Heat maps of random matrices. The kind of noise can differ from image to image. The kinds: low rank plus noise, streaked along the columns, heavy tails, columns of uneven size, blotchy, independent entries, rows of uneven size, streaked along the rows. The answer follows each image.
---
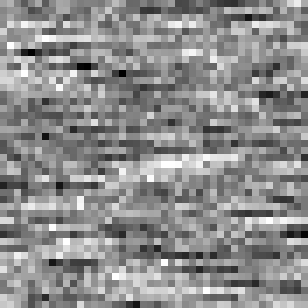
streaked along the rows
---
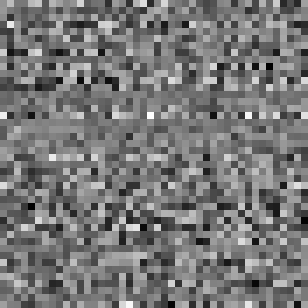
rows of uneven size
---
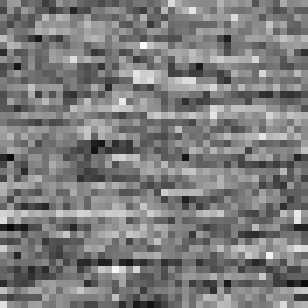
streaked along the rows
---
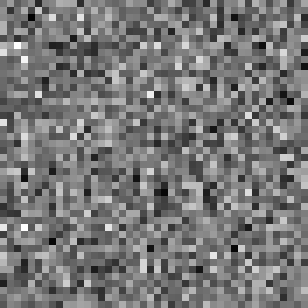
low rank plus noise
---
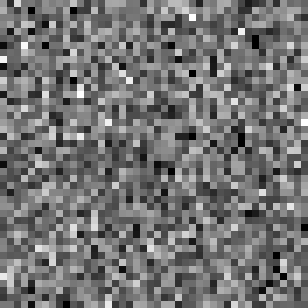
independent entries
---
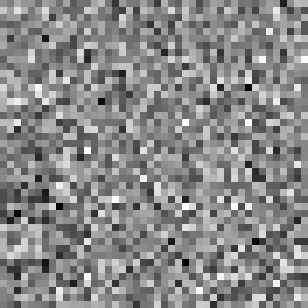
low rank plus noise
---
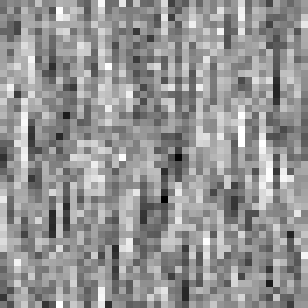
streaked along the columns
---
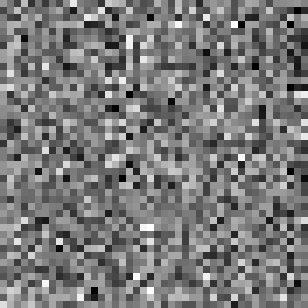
low rank plus noise
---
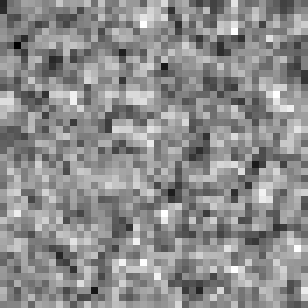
blotchy
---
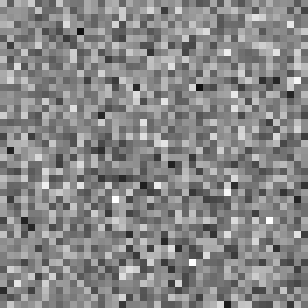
independent entries
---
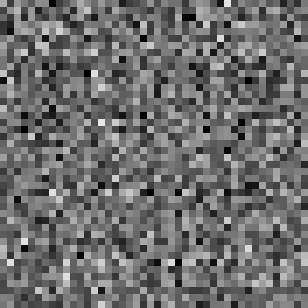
low rank plus noise
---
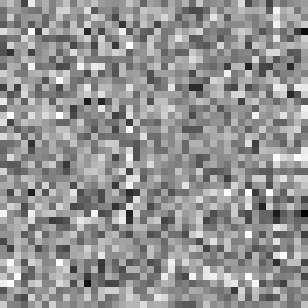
low rank plus noise
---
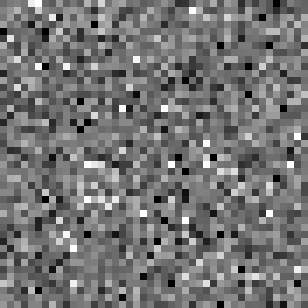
heavy tails
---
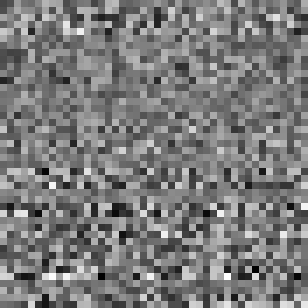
rows of uneven size
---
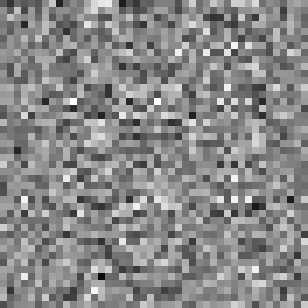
low rank plus noise
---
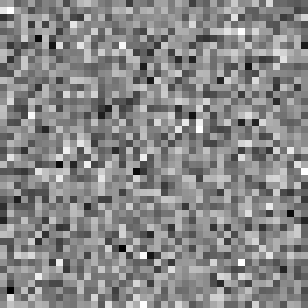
independent entries
